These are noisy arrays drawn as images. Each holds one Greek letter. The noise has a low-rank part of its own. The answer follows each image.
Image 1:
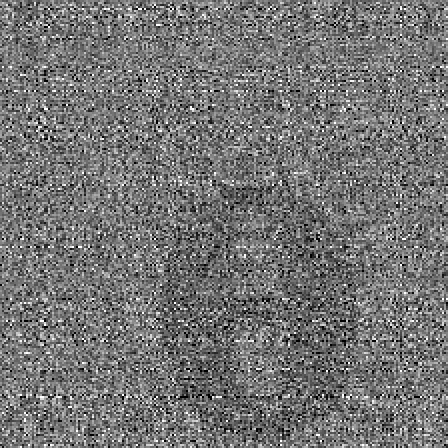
theta
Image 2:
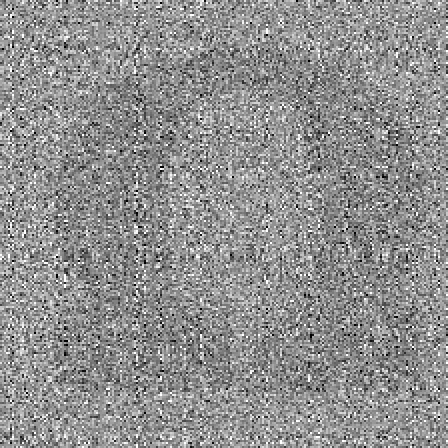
omega
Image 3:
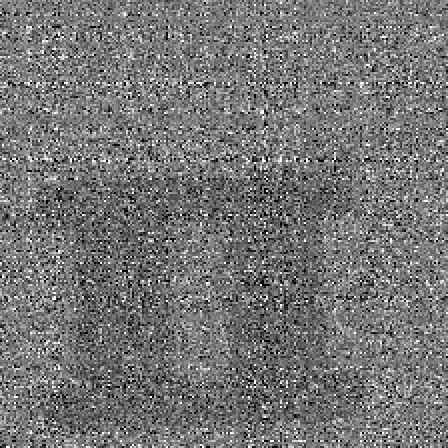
pi
